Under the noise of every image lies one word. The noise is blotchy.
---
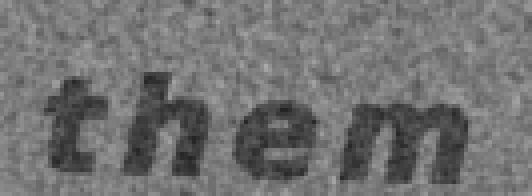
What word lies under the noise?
them
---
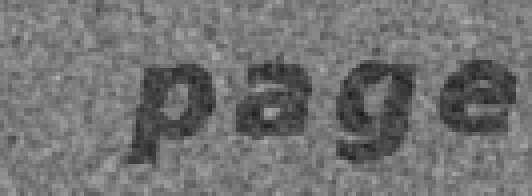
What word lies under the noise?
page
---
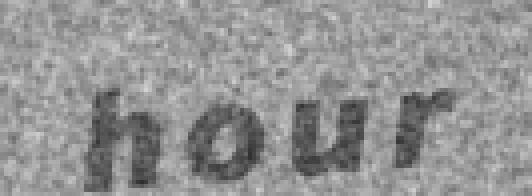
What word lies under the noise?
hour
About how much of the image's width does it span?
two thirds
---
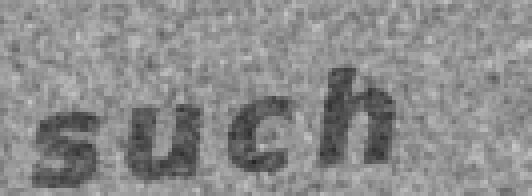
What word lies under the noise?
such
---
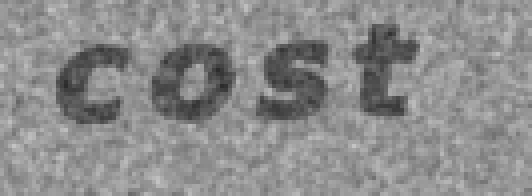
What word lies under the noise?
cost
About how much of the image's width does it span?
two thirds
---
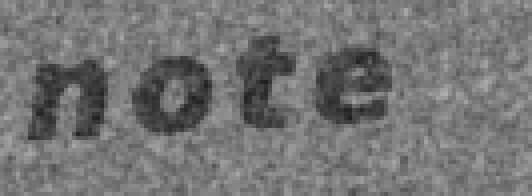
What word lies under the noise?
note
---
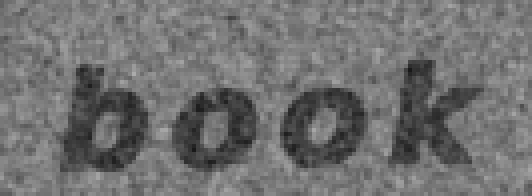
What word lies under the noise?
book
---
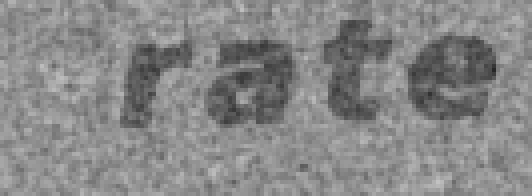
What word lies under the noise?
rate
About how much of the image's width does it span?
two thirds
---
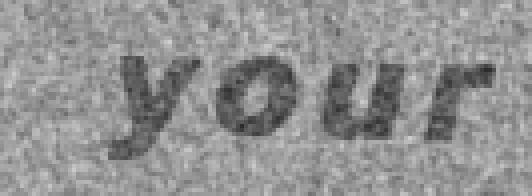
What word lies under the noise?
your
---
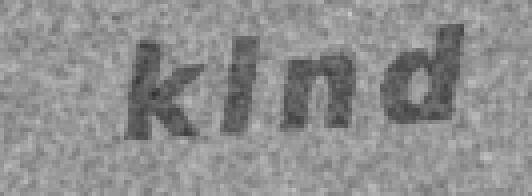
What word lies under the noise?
kind
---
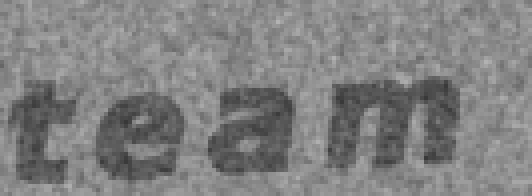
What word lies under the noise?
team
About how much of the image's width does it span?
nearly all
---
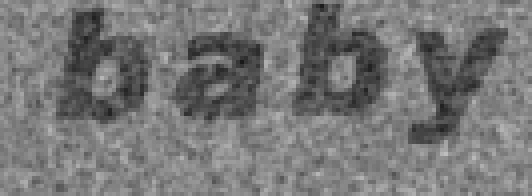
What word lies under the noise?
baby
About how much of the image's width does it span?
nearly all
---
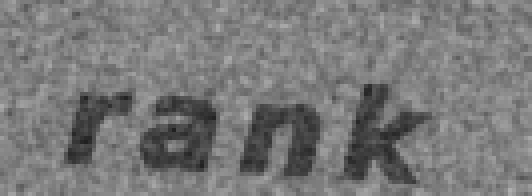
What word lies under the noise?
rank
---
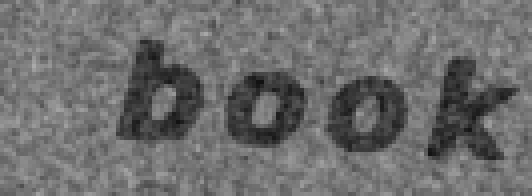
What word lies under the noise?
book
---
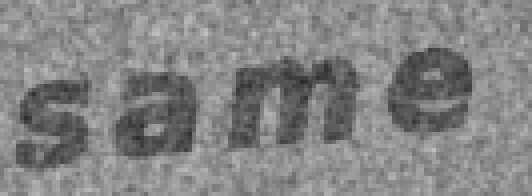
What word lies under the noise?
same
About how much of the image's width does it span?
nearly all
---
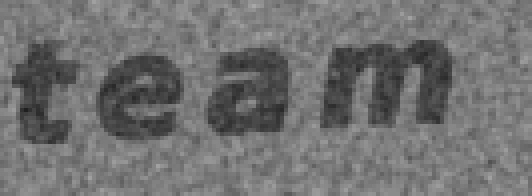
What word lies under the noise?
team
